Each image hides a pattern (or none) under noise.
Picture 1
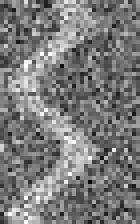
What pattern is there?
a wavy band
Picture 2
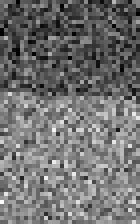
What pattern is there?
a sharp edge
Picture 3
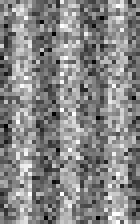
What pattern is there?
vertical stripes
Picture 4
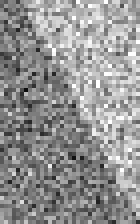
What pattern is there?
a sharp edge
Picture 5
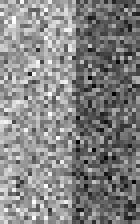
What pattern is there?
a sharp edge
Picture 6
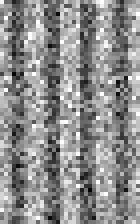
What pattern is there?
vertical stripes
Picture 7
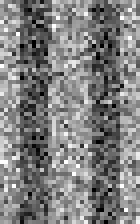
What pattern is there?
vertical stripes
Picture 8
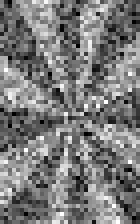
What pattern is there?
spokes from one point
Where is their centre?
centre
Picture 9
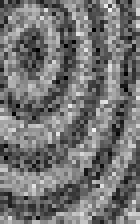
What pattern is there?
rings round one point
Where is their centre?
top left
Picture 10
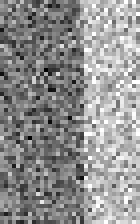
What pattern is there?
a sharp edge
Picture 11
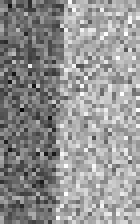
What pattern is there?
a sharp edge
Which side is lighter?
right
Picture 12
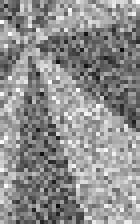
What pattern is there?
spokes from one point
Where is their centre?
top left
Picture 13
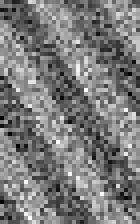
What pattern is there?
diagonal stripes
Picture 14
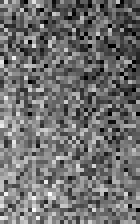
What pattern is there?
a smooth slope
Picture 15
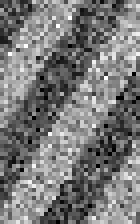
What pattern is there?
diagonal stripes
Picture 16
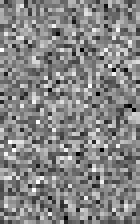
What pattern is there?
only noise
